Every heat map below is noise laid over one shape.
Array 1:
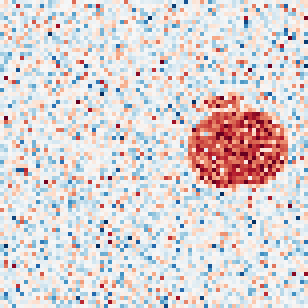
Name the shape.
apple
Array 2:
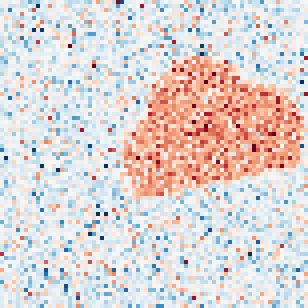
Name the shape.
cloud
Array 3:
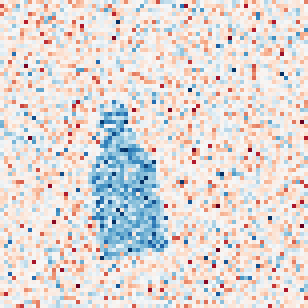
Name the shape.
bottle
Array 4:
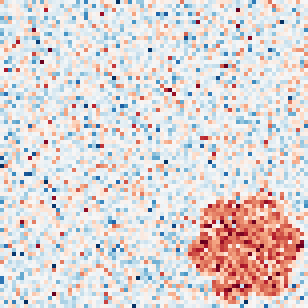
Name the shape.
flower
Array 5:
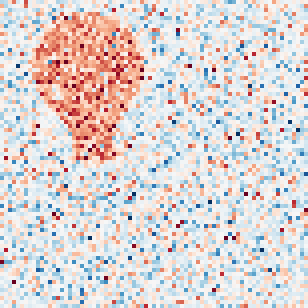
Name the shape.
light bulb
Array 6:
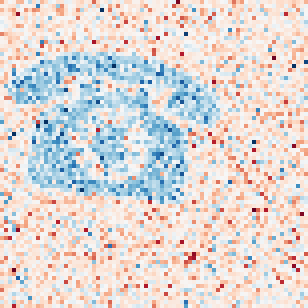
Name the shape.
telephone
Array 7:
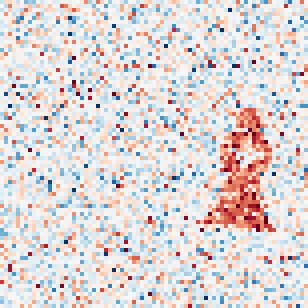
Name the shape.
chess bishop
